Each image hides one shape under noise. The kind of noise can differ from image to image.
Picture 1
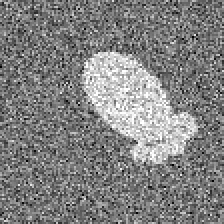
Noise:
independent entries
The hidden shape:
footprint
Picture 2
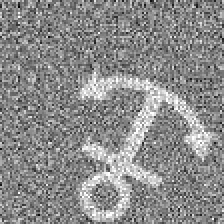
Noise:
low rank plus noise
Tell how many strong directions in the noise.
two
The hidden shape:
anchor
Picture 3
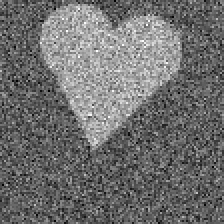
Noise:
independent entries
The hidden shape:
heart
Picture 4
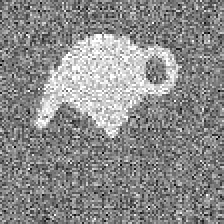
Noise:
low rank plus noise
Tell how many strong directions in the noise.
one
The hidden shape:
teapot
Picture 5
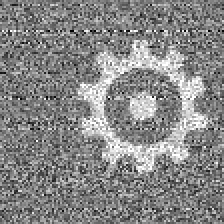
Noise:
rows of uneven size
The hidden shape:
gear
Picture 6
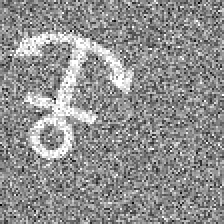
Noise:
independent entries
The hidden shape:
anchor
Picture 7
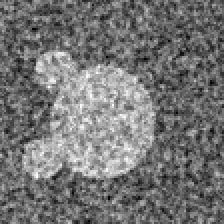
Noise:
blotchy
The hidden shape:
bear's head
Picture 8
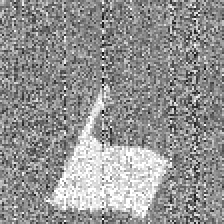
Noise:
columns of uneven size
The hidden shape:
flag
